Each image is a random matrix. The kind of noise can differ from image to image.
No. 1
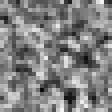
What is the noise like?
blotchy
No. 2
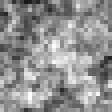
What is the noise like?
blotchy
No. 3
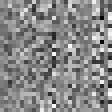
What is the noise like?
columns of uneven size
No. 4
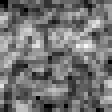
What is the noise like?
blotchy
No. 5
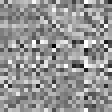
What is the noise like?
low rank plus noise
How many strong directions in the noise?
two
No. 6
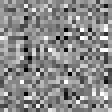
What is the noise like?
low rank plus noise
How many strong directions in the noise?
two
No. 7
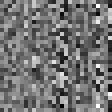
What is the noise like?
columns of uneven size
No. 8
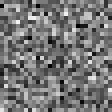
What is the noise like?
independent entries
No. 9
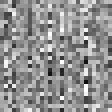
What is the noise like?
columns of uneven size
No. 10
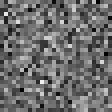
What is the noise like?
independent entries
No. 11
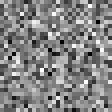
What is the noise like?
independent entries
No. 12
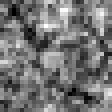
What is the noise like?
blotchy
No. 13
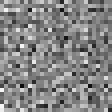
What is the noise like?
low rank plus noise
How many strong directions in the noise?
three or four
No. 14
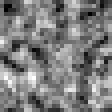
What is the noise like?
blotchy
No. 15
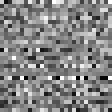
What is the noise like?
rows of uneven size
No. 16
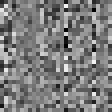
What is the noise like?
columns of uneven size
